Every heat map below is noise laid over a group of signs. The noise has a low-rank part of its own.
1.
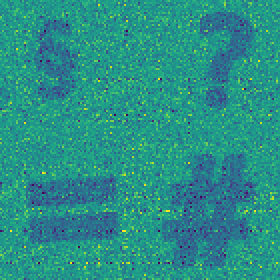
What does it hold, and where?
top left: section sign; top right: question mark; bottom left: equals sign; bottom right: hash sign
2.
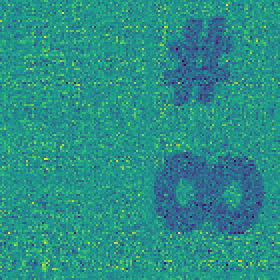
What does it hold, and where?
top right: hash sign; bottom right: infinity sign
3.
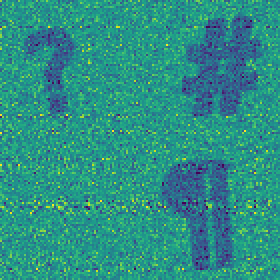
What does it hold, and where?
top left: question mark; top right: hash sign; bottom right: pilcrow
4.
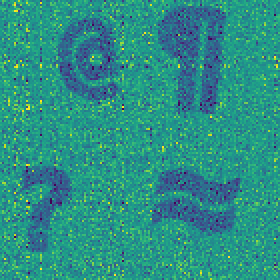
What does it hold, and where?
top left: at sign; top right: pilcrow; bottom left: question mark; bottom right: approximately sign
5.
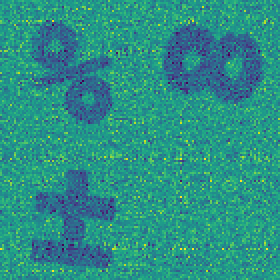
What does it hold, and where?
top left: percent sign; top right: infinity sign; bottom left: plus-minus sign
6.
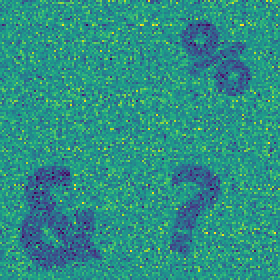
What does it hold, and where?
top right: percent sign; bottom left: ampersand; bottom right: question mark
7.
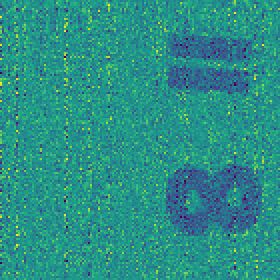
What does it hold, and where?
top right: equals sign; bottom right: infinity sign
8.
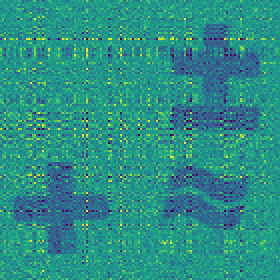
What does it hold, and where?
top right: plus-minus sign; bottom left: plus sign; bottom right: approximately sign
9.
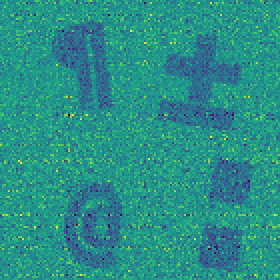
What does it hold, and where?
top left: pilcrow; top right: plus-minus sign; bottom left: at sign; bottom right: colon
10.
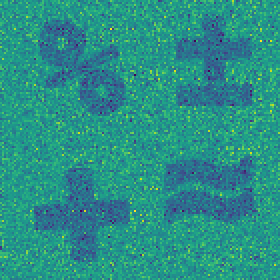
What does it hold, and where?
top left: percent sign; top right: plus-minus sign; bottom left: plus sign; bottom right: approximately sign
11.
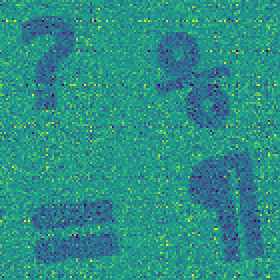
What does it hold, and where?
top left: question mark; top right: percent sign; bottom left: equals sign; bottom right: pilcrow
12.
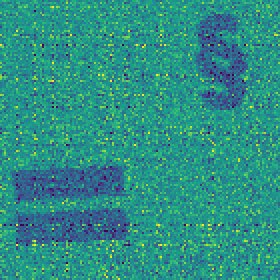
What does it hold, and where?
top right: section sign; bottom left: equals sign
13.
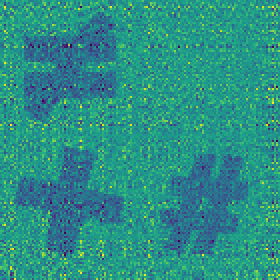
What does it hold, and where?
top left: not-equal sign; bottom left: plus sign; bottom right: hash sign
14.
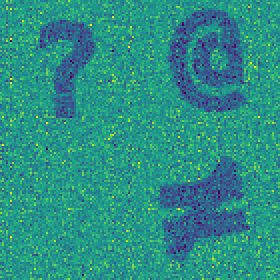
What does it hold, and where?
top left: question mark; top right: at sign; bottom right: not-equal sign
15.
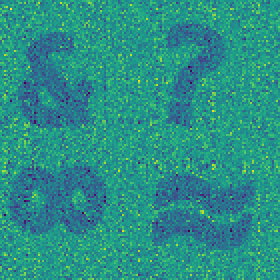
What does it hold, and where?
top left: ampersand; top right: question mark; bottom left: infinity sign; bottom right: approximately sign
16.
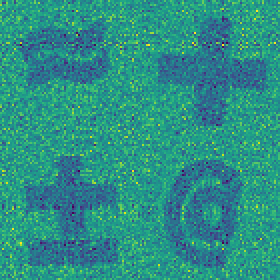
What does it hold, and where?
top left: approximately sign; top right: plus sign; bottom left: plus-minus sign; bottom right: at sign
